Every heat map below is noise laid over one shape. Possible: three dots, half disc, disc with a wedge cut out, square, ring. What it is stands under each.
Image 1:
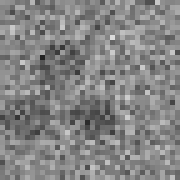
three dots
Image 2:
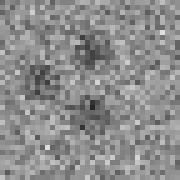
three dots
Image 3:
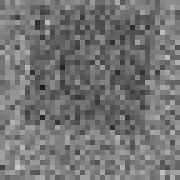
square
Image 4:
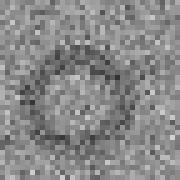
ring
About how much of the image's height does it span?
two thirds
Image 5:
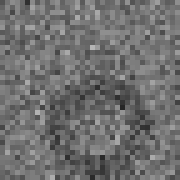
ring
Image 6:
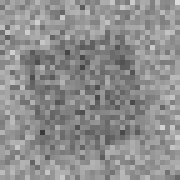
square
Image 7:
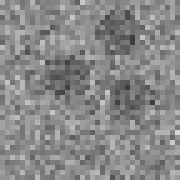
three dots
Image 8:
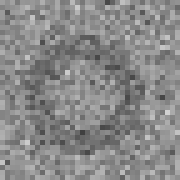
ring
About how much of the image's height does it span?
two thirds
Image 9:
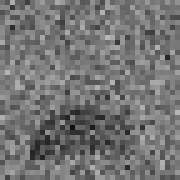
half disc
